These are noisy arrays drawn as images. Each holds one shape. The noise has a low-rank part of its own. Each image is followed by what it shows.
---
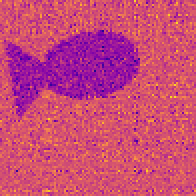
fish
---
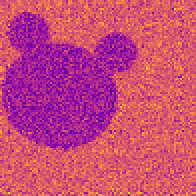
bear's head
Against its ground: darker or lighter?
darker
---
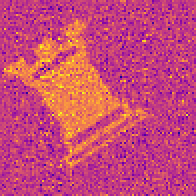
chess rook
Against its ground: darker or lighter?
lighter
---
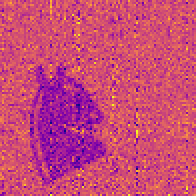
chess knight
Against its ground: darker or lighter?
darker
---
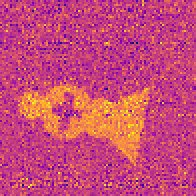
chess bishop
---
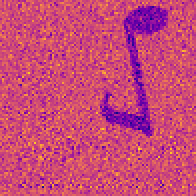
musical note
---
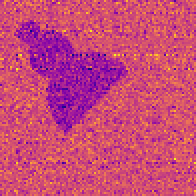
chess pawn
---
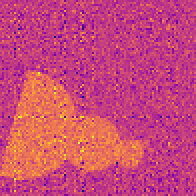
chess pawn
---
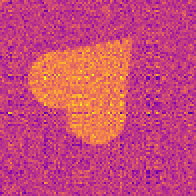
heart
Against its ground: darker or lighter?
lighter
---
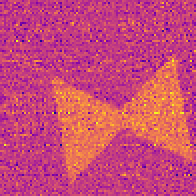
bow tie
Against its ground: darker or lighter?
lighter
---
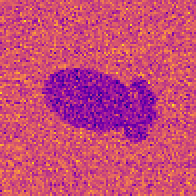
footprint
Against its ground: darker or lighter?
darker
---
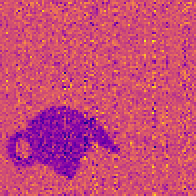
teapot
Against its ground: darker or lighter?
darker
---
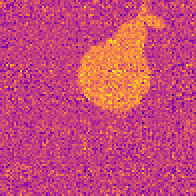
pear
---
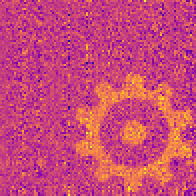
gear
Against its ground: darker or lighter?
lighter
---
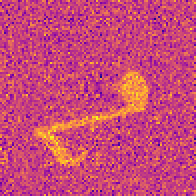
musical note
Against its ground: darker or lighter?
lighter
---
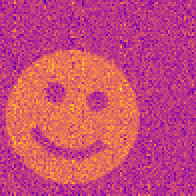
smiling face
